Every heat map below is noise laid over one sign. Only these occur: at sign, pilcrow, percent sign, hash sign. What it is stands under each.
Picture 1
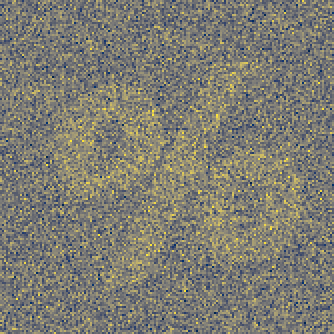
percent sign
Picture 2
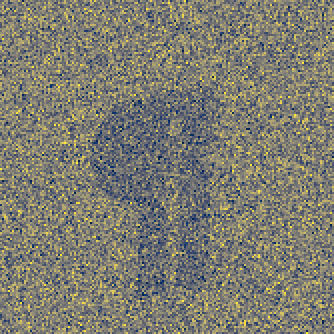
pilcrow
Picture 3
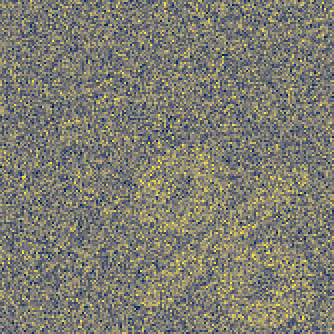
percent sign
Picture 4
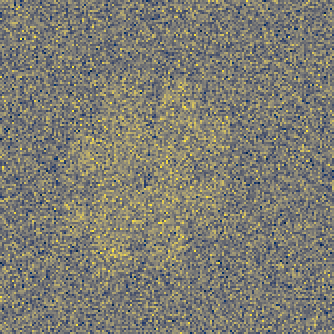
hash sign
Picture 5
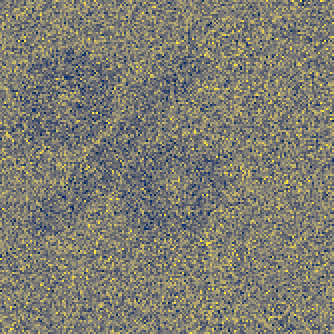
percent sign
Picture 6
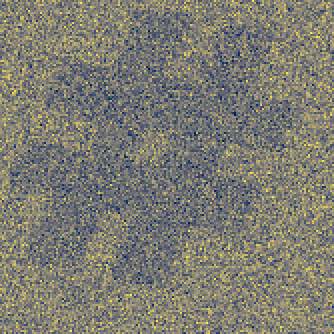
hash sign
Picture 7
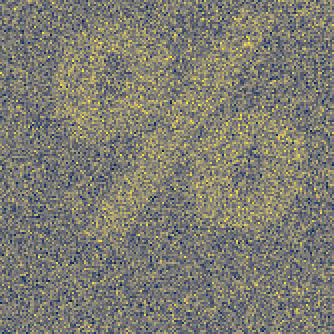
percent sign
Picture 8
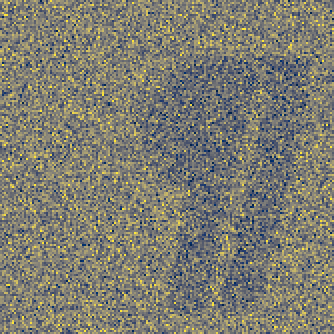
pilcrow
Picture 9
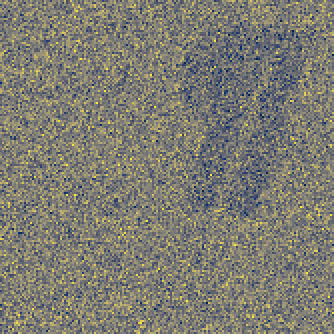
pilcrow
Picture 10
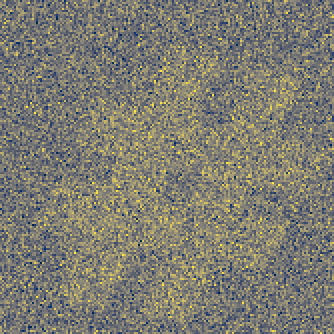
hash sign
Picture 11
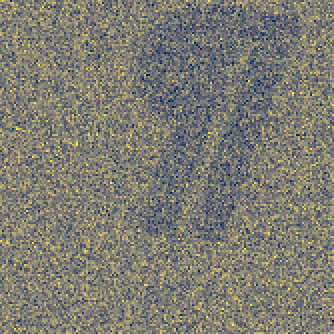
pilcrow
